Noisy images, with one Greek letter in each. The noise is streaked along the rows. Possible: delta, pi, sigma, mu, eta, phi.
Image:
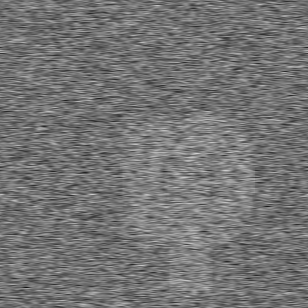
phi
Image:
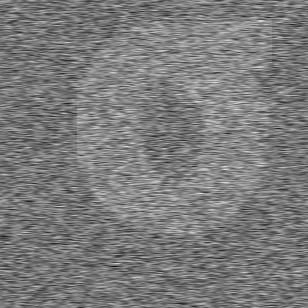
sigma
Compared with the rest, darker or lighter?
lighter
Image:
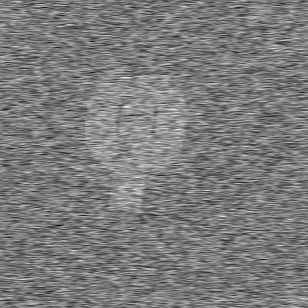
phi
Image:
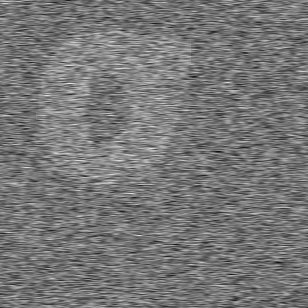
sigma
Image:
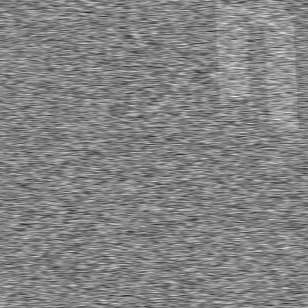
eta
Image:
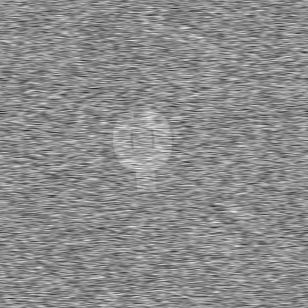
phi
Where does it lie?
centre
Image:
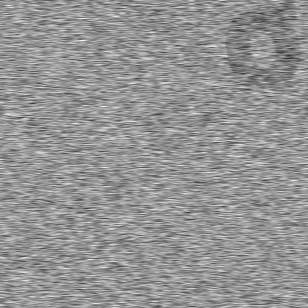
sigma
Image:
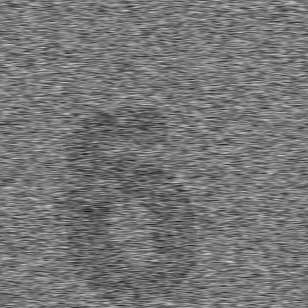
delta
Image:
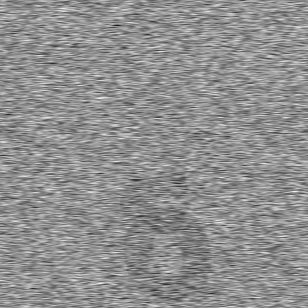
delta
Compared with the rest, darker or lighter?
darker
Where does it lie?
bottom middle
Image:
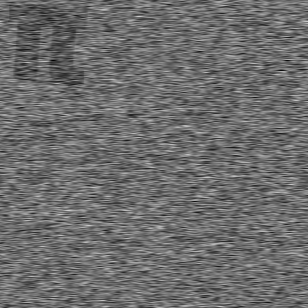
pi
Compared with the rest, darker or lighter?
darker
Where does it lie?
top left
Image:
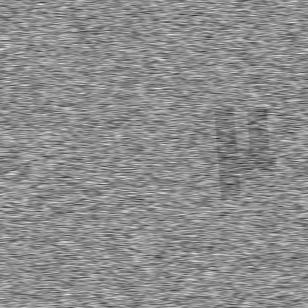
mu
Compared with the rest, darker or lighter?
darker
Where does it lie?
middle right
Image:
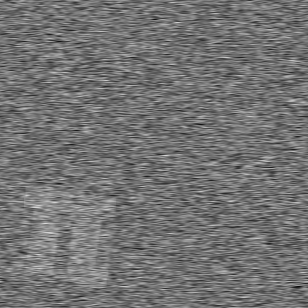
pi
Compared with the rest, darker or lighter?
lighter
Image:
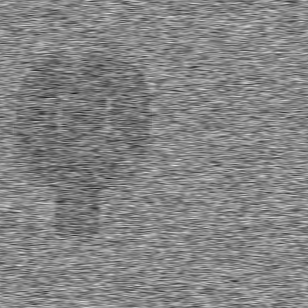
phi
